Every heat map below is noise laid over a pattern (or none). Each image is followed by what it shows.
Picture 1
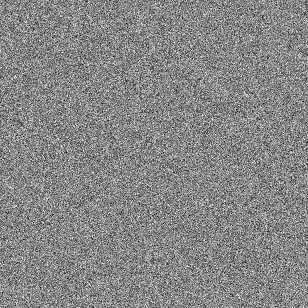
only noise
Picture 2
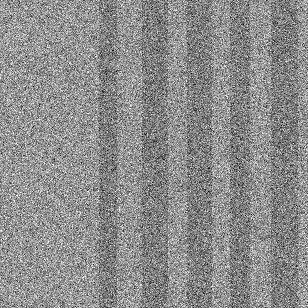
bands of columns
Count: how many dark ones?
5
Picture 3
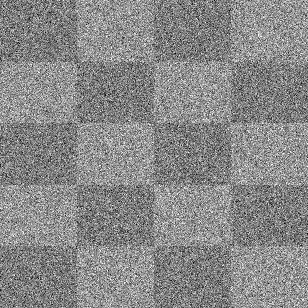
a checkerboard
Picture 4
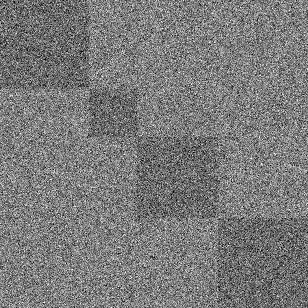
blocks along the diagonal
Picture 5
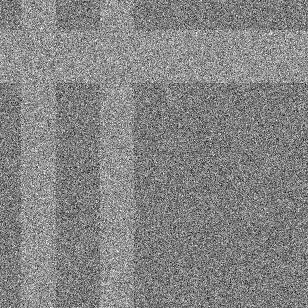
bands of rows crossing bands of columns
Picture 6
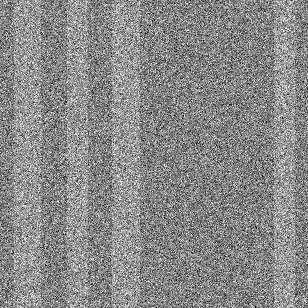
bands of columns
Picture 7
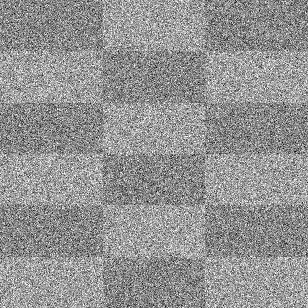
a checkerboard
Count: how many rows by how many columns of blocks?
6 by 3
